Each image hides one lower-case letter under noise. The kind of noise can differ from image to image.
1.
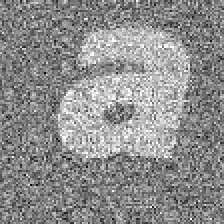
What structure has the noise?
low rank plus noise
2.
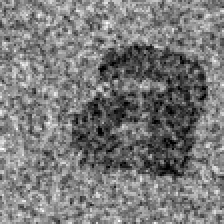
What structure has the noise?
blotchy
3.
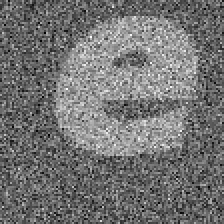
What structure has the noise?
independent entries
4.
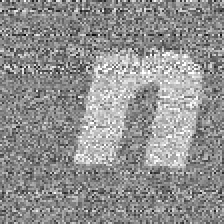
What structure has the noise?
rows of uneven size
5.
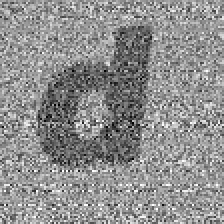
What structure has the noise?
rows of uneven size
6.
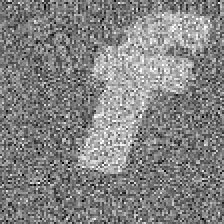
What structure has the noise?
low rank plus noise
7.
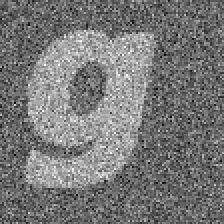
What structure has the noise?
independent entries
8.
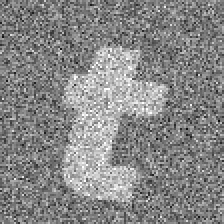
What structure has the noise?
independent entries
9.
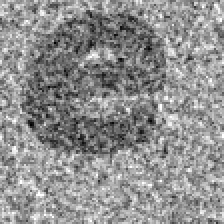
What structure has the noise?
blotchy
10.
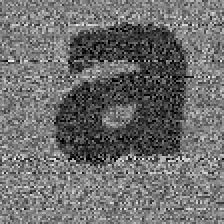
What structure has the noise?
rows of uneven size
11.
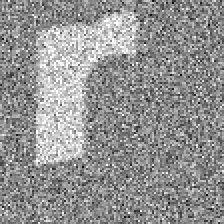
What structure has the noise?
independent entries
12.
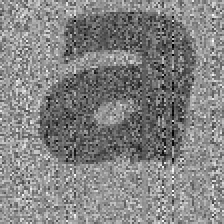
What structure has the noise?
columns of uneven size
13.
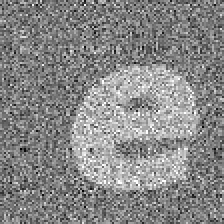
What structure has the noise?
low rank plus noise
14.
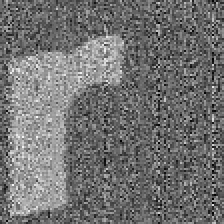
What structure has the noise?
columns of uneven size
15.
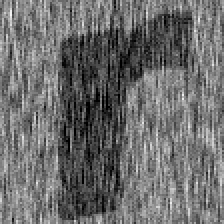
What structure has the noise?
streaked along the columns
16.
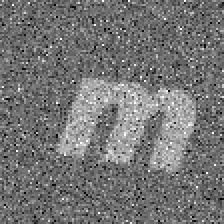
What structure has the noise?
heavy tails
